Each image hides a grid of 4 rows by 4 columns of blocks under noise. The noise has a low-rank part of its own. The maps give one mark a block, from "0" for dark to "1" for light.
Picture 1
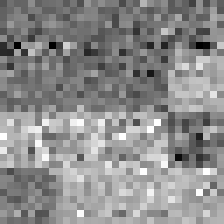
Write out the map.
0000
0001
1110
0111
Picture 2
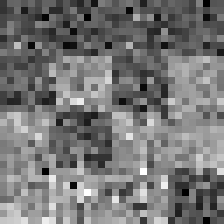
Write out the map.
0000
0101
1011
1110
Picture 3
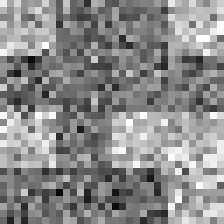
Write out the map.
1001
0000
1011
0001
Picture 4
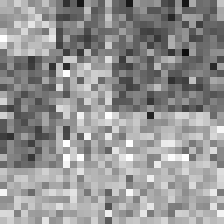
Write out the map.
1000
0100
0111
1111
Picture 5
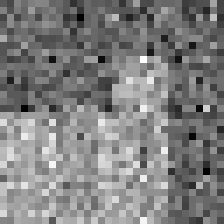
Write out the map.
0000
0010
1110
1110
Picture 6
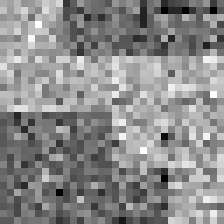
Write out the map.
1000
1111
0011
0001
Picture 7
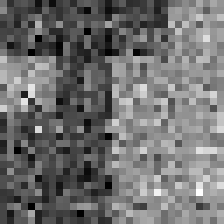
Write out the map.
0001
1011
0011
0011
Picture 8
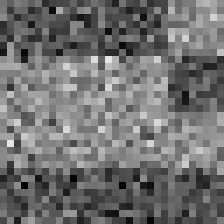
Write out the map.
0001
1110
1111
0000
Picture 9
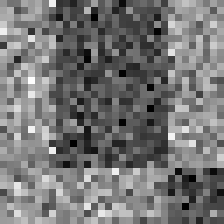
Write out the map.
1001
1001
1001
1110
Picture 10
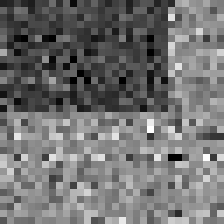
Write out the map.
0001
0001
1111
1111
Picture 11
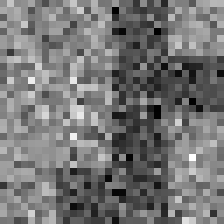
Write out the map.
1101
1100
1101
1001
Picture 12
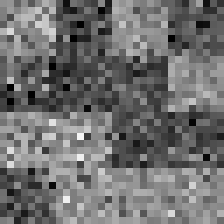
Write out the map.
1010
0001
1100
0111
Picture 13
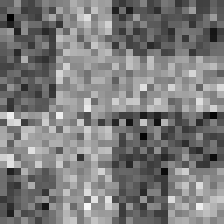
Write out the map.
0100
0111
1100
0101
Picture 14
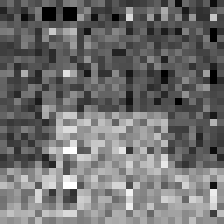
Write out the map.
0000
0000
0110
1111
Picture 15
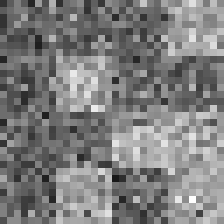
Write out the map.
0001
0100
0011
0101
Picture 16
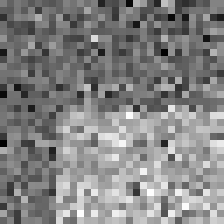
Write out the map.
0000
0000
0111
0111
